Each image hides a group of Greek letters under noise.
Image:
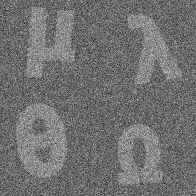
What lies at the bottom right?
omega
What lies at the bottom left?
theta
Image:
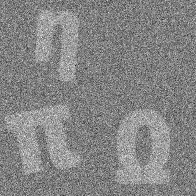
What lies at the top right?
nothing
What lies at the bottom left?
pi
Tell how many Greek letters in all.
3
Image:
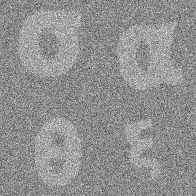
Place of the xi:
bottom right
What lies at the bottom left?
theta
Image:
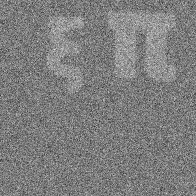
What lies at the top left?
xi
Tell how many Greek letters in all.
2
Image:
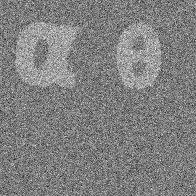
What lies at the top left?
alpha
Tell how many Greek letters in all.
2
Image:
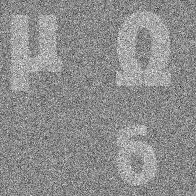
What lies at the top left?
mu
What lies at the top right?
omega
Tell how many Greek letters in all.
3
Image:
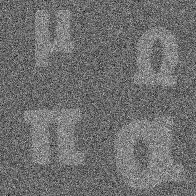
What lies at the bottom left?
pi
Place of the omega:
top right
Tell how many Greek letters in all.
4
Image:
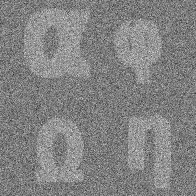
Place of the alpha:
top left
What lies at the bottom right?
eta
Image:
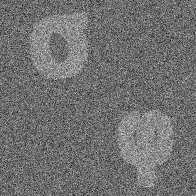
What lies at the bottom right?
phi
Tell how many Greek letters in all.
2
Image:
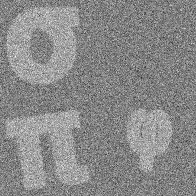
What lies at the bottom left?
pi
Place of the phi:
bottom right
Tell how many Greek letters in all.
3
